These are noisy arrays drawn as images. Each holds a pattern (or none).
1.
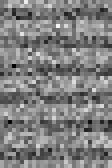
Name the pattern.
horizontal stripes
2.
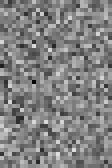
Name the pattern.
only noise
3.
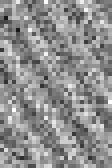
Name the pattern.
diagonal stripes
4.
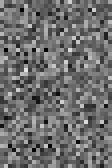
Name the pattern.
only noise
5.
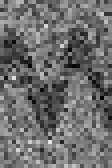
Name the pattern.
a wavy band
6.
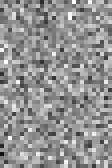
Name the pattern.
only noise
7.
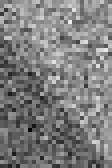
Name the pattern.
a sharp edge
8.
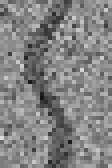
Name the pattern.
a wavy band
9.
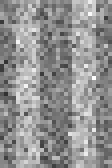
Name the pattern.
vertical stripes
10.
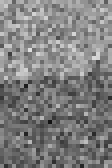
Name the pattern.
a sharp edge
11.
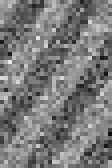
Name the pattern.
diagonal stripes
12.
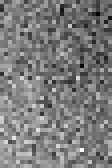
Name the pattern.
a smooth slope
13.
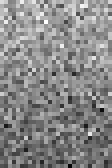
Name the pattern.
a smooth slope
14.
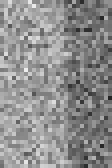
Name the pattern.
a sharp edge
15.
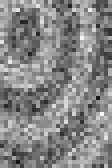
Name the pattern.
rings round one point
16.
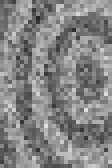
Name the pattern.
rings round one point
